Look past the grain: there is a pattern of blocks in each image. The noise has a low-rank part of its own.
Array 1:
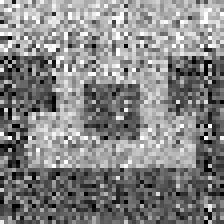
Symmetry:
left and right mirror each other
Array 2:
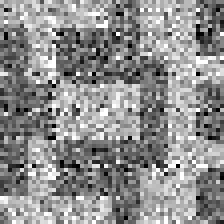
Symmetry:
top and bottom mirror each other
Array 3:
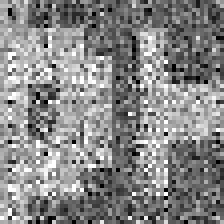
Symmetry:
top and bottom mirror each other
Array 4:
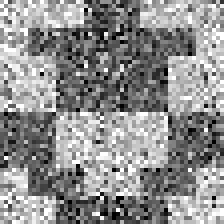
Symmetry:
left and right mirror each other
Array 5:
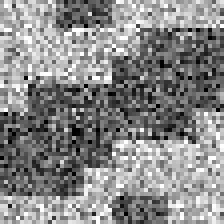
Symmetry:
the same after a half turn
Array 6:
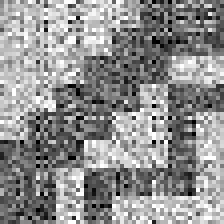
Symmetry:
mirrored about the diagonal from the top left
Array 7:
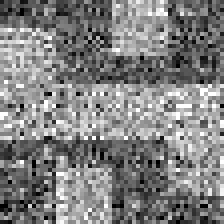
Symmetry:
the same after a half turn
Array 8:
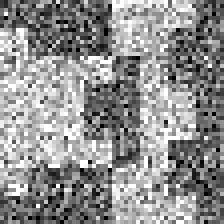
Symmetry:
top and bottom mirror each other
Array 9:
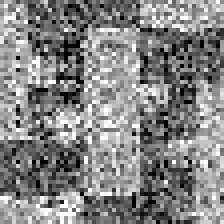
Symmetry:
the same after a half turn
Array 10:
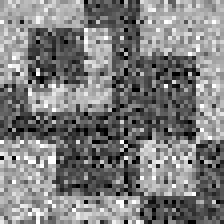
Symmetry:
mirrored about the diagonal from the top left
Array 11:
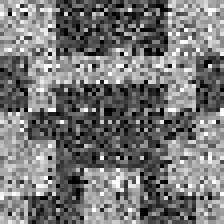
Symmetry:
left and right mirror each other
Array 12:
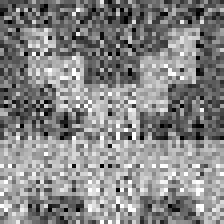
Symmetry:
left and right mirror each other
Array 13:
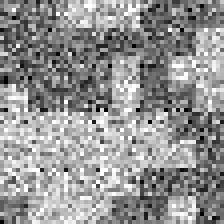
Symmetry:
no symmetry
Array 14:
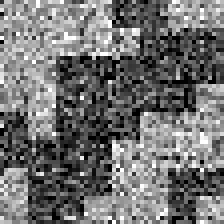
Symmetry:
mirrored about the diagonal from the top left
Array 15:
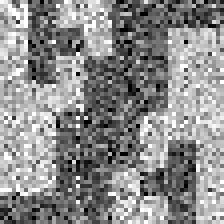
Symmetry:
the same after a half turn
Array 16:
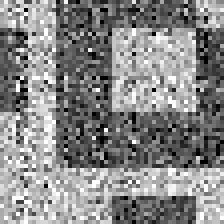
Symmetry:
mirrored about the diagonal from the bottom left
